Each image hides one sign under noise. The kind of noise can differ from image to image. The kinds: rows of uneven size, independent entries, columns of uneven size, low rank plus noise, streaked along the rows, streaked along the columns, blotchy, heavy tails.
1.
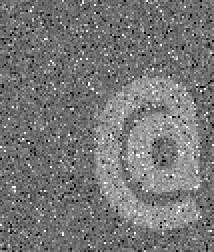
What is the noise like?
heavy tails
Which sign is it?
at sign
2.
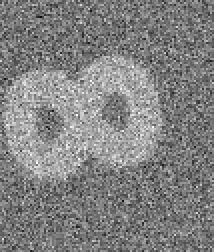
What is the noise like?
independent entries
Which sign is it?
infinity sign
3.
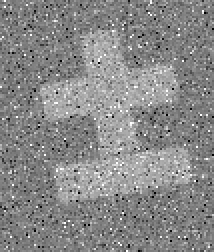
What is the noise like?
heavy tails
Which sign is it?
plus-minus sign
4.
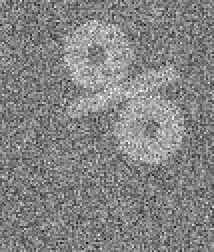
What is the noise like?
independent entries
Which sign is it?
percent sign
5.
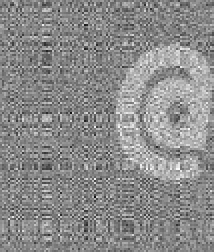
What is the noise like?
low rank plus noise
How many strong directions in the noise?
one
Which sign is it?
at sign
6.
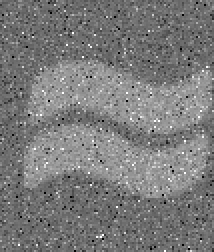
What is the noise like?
heavy tails
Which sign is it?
approximately sign
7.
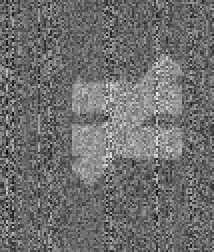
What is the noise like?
columns of uneven size
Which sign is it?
not-equal sign
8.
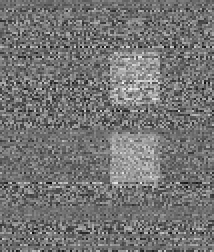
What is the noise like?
rows of uneven size
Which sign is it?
colon
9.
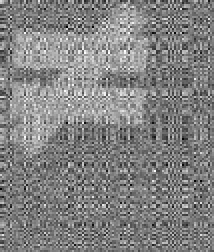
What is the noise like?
low rank plus noise
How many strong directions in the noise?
one
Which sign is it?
not-equal sign
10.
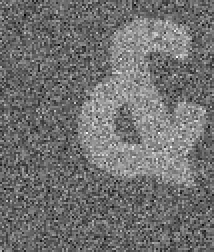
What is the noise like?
independent entries
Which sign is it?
ampersand
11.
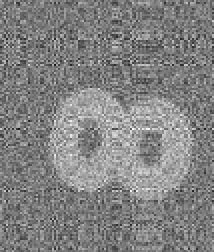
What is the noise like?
low rank plus noise
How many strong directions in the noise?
two
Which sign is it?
infinity sign
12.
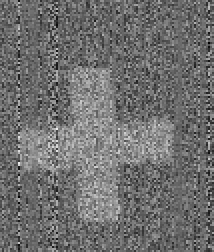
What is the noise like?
columns of uneven size
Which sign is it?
plus sign
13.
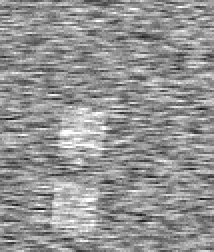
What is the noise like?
streaked along the rows
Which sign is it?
colon
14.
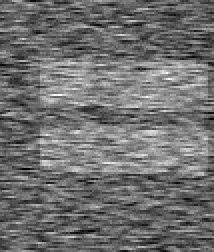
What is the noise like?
streaked along the rows
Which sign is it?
equals sign
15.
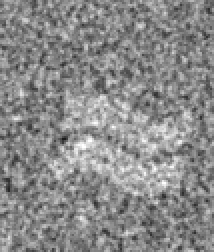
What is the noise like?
blotchy
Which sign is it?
approximately sign
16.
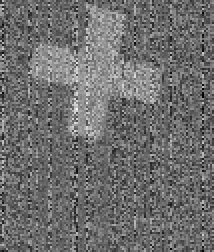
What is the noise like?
columns of uneven size
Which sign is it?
plus sign
